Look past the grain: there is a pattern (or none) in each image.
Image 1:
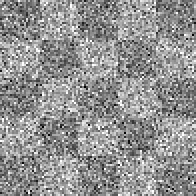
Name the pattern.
a checkerboard
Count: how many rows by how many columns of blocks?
5 by 5
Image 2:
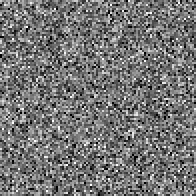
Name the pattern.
only noise
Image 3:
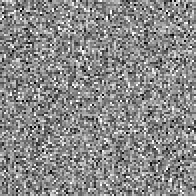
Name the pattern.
only noise
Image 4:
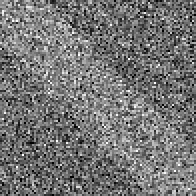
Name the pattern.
a diagonal band
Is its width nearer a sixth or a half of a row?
a half
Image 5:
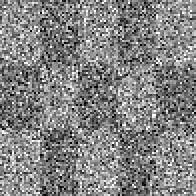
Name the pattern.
a checkerboard
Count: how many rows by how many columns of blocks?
3 by 5
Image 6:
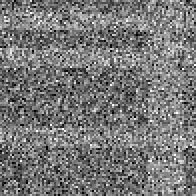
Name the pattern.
bands of rows crossing bands of columns
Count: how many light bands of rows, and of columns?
3 and 1
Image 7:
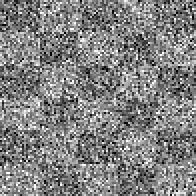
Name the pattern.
a checkerboard
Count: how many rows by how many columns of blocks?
6 by 5
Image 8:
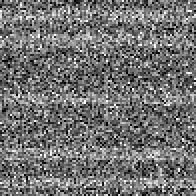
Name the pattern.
bands of rows
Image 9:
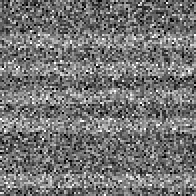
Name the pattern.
bands of rows
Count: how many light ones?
5
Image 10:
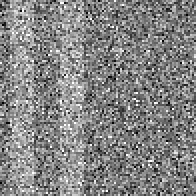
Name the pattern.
bands of columns
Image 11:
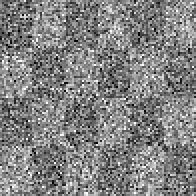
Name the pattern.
a checkerboard
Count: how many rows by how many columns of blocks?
4 by 6
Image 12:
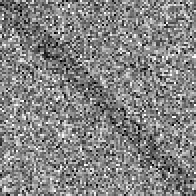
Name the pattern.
a diagonal band
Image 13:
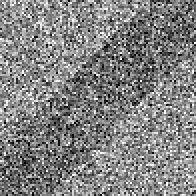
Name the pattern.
a diagonal band
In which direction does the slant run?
bottom left to top right
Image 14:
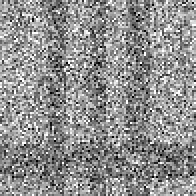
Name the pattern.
bands of rows crossing bands of columns
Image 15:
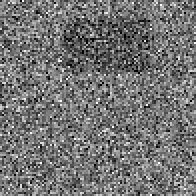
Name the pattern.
one block
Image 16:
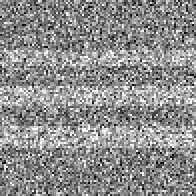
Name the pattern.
bands of rows
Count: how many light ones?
3
